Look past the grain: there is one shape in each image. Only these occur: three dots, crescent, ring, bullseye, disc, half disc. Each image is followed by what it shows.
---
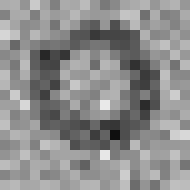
ring
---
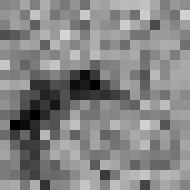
crescent
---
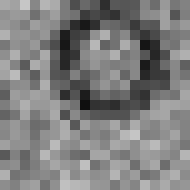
ring
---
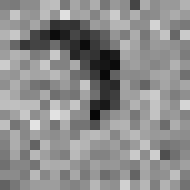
crescent
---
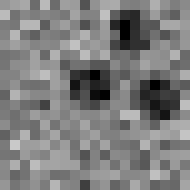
three dots
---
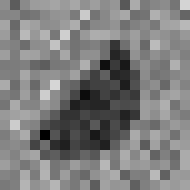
half disc
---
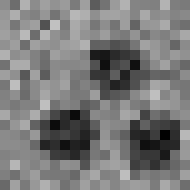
three dots
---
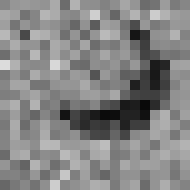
crescent
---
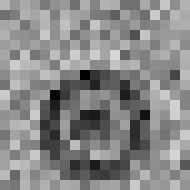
bullseye
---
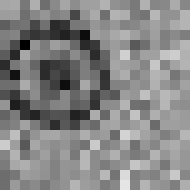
bullseye
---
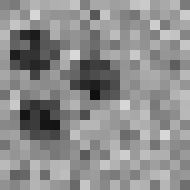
three dots
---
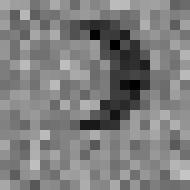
crescent
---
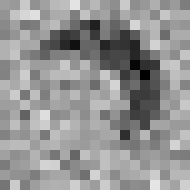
crescent
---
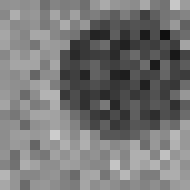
disc
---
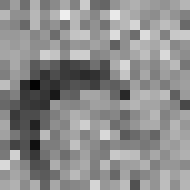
crescent
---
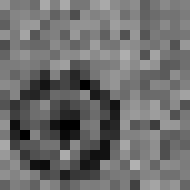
bullseye
